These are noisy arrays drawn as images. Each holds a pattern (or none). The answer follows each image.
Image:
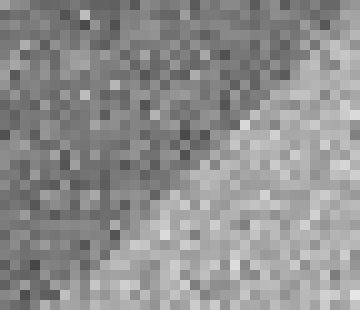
a sharp edge
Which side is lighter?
bottom right
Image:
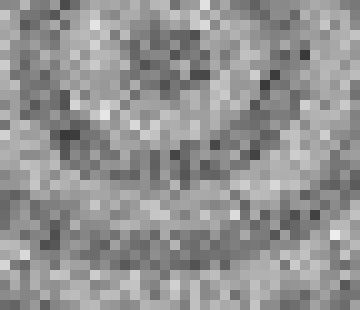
rings round one point
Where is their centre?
top middle
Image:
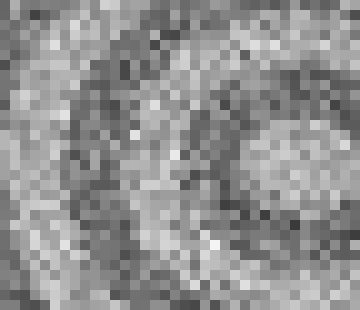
rings round one point
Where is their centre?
middle right
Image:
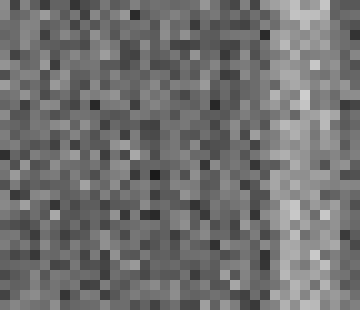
one vertical stripe
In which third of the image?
right
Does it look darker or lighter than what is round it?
lighter
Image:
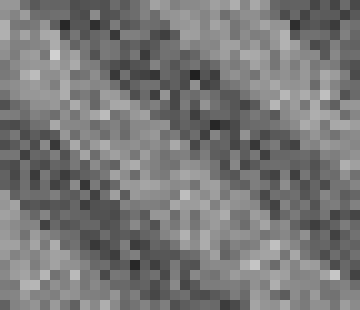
diagonal stripes
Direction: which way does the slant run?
top left to bottom right
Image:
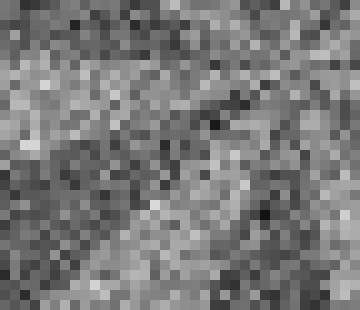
spokes from one point
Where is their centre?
top right
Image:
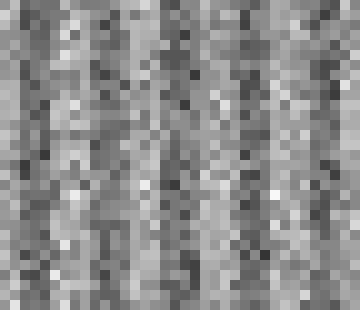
vertical stripes
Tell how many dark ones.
5
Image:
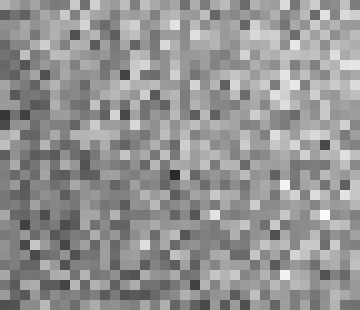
a smooth slope
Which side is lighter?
top right
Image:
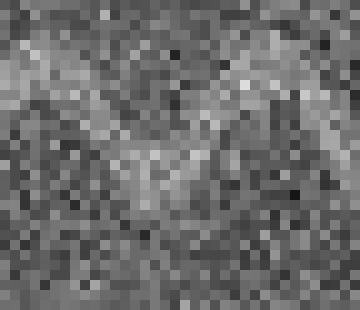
a wavy band
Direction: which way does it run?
left to right
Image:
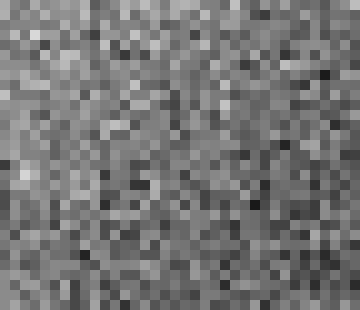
a smooth slope
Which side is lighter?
top left
